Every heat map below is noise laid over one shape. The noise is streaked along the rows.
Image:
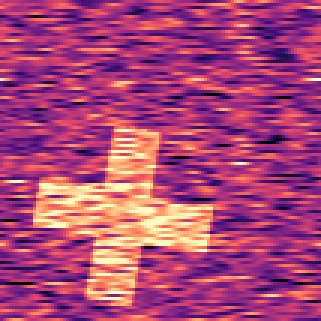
cross
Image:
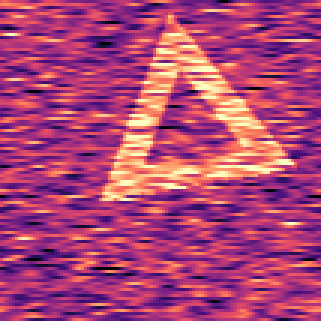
triangle frame
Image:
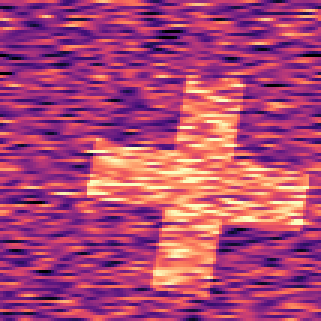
cross
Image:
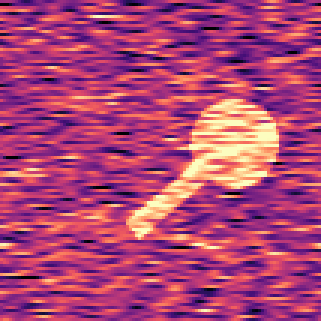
lollipop
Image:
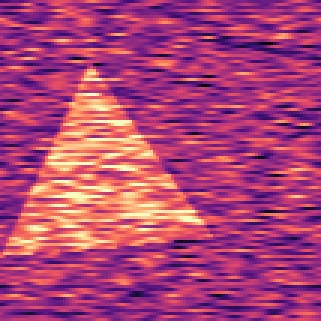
triangle
